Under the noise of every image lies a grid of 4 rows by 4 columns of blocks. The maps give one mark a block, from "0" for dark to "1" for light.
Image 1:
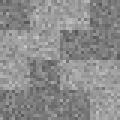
0 1 1 0
1 1 0 0
1 0 1 1
0 0 0 1
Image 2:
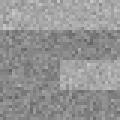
1 1 1 1
0 0 0 0
0 0 1 1
0 0 0 0
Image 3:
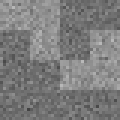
1 1 0 0
0 1 0 1
0 0 1 1
0 0 0 0
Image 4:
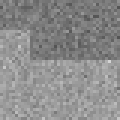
0 0 0 0
1 0 0 0
1 1 1 1
1 1 1 1
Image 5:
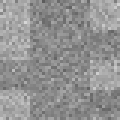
1 0 0 1
1 0 0 0
0 0 0 1
1 0 0 0
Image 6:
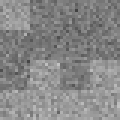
1 0 0 0
0 0 0 0
0 1 0 1
1 1 1 1
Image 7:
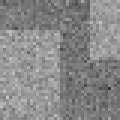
0 0 0 1
1 1 0 1
1 1 0 0
1 1 0 0
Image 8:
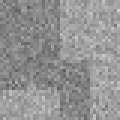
0 0 1 1
0 0 1 1
0 0 0 1
1 1 0 1
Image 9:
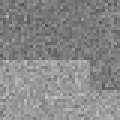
0 0 0 0
0 0 0 0
1 1 1 0
1 1 1 1
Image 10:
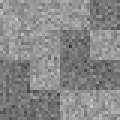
1 1 1 0
1 1 0 1
0 1 0 0
0 0 1 1
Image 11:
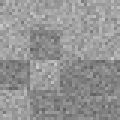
1 1 1 1
1 0 1 1
0 1 0 0
1 0 0 0
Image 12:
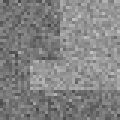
0 0 1 1
0 0 1 1
0 1 1 1
0 0 0 0
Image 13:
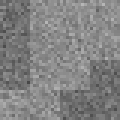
0 1 1 1
0 1 1 1
0 1 1 0
1 1 0 0
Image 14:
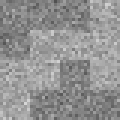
0 0 0 1
0 1 1 1
1 1 0 1
1 0 0 0
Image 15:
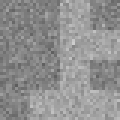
0 0 1 0
0 0 1 1
0 0 1 0
0 1 1 1
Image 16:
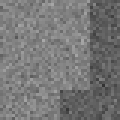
1 1 1 0
1 1 1 0
1 1 1 0
1 1 0 0
